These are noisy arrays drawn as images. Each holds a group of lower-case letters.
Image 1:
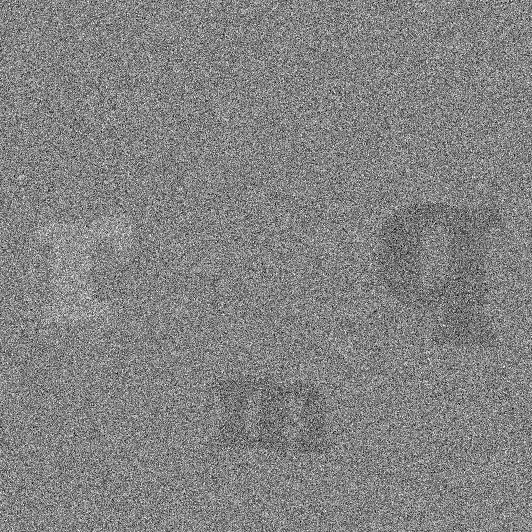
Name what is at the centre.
nothing
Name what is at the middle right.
q
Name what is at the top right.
nothing
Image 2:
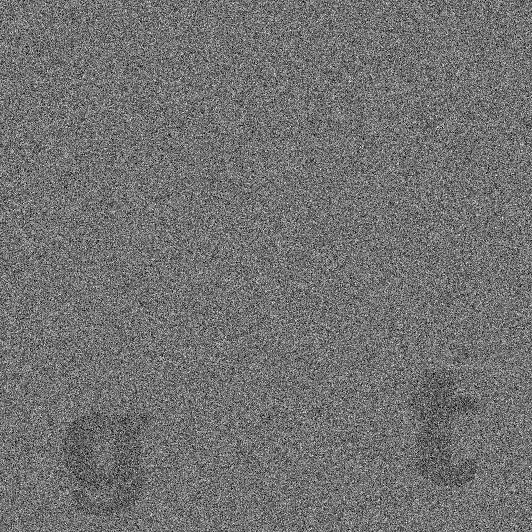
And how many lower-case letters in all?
2
